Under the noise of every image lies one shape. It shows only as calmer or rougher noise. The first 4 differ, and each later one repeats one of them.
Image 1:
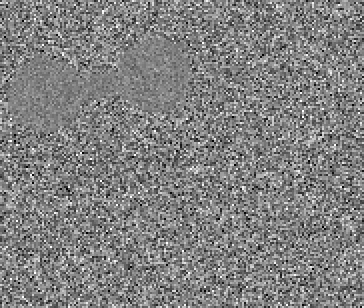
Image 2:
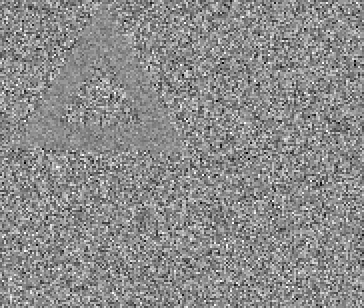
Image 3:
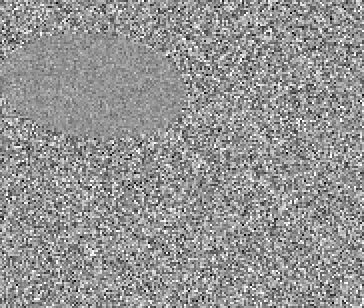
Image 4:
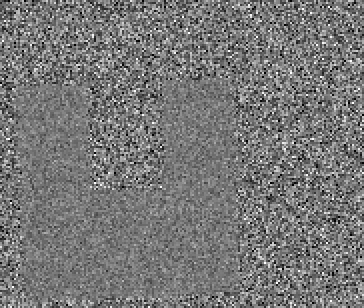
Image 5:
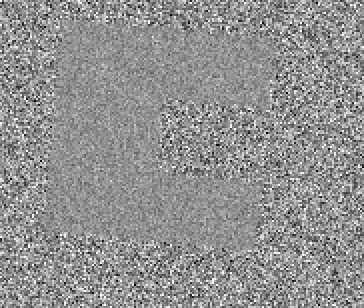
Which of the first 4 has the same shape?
4
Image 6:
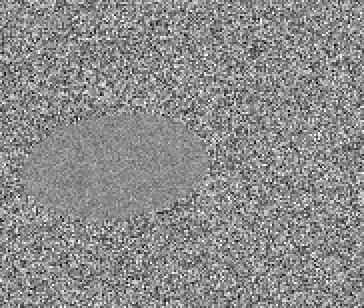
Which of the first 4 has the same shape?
3
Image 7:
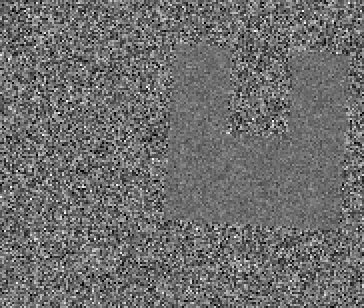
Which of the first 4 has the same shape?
4
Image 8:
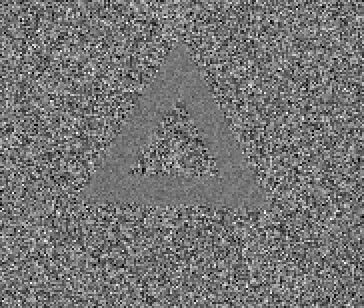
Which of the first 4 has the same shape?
2
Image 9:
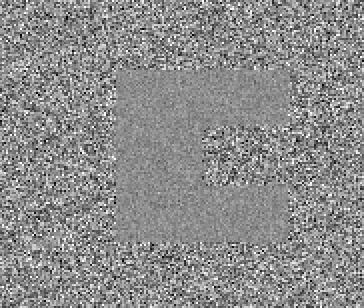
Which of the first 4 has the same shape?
4
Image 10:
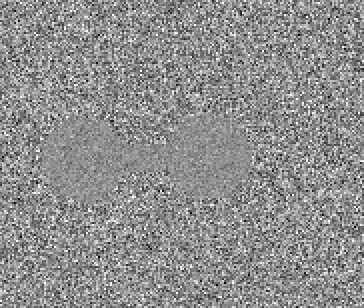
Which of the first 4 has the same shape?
1
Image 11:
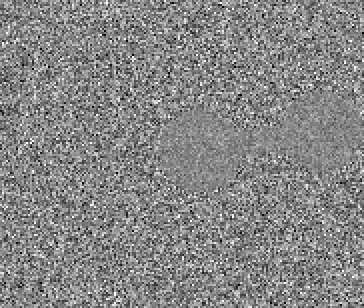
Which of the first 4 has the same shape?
1
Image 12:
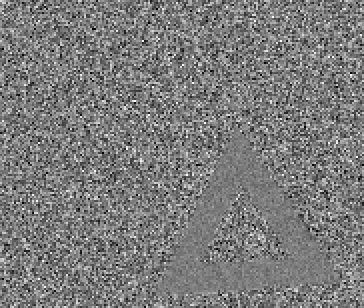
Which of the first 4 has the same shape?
2
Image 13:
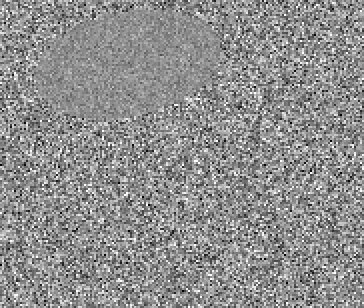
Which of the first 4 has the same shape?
3
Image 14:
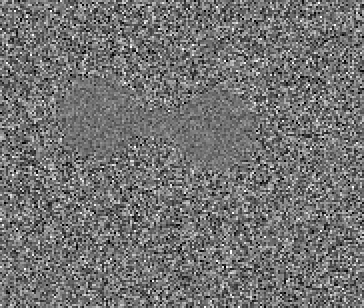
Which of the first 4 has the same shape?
1
